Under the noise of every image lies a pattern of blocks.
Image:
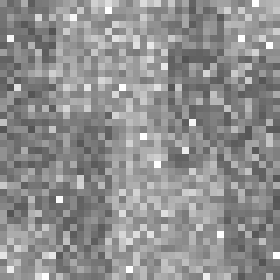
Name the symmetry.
the same after a half turn
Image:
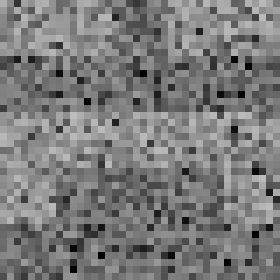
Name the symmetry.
left and right mirror each other
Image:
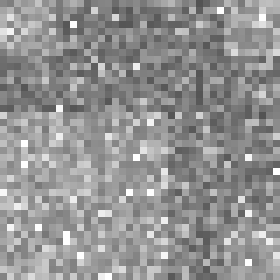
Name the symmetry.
mirrored about the diagonal from the bottom left
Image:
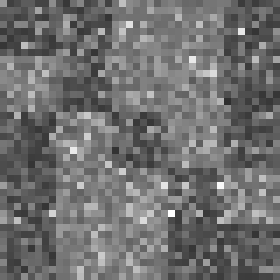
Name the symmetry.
the same after a half turn
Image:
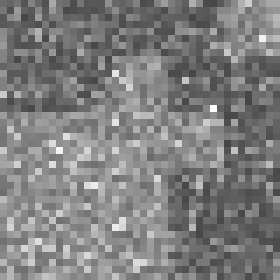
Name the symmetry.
mirrored about the diagonal from the bottom left
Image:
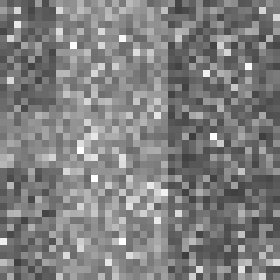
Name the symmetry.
top and bottom mirror each other
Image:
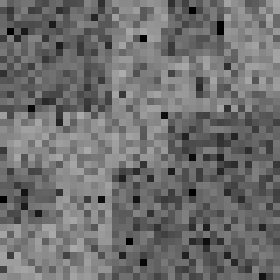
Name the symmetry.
mirrored about the diagonal from the top left
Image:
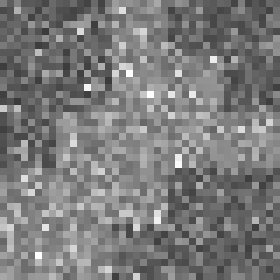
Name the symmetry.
mirrored about the diagonal from the bottom left
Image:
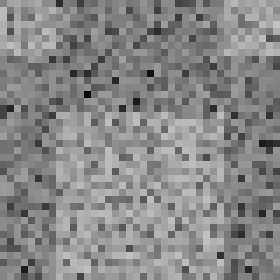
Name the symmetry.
left and right mirror each other
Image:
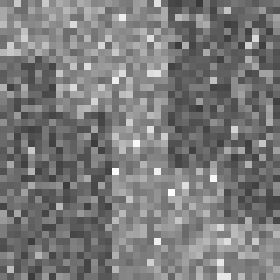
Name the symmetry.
the same after a half turn
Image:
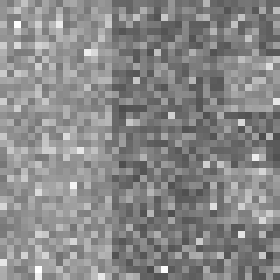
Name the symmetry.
top and bottom mirror each other
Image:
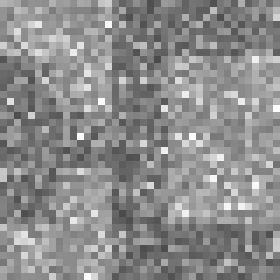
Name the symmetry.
top and bottom mirror each other
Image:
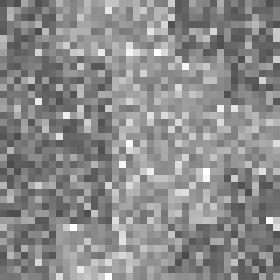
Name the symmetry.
top and bottom mirror each other
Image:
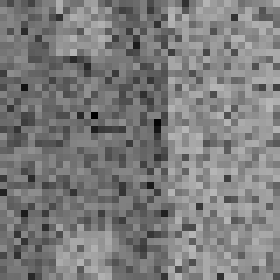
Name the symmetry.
top and bottom mirror each other
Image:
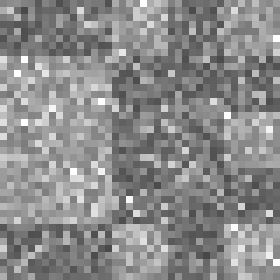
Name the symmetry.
top and bottom mirror each other
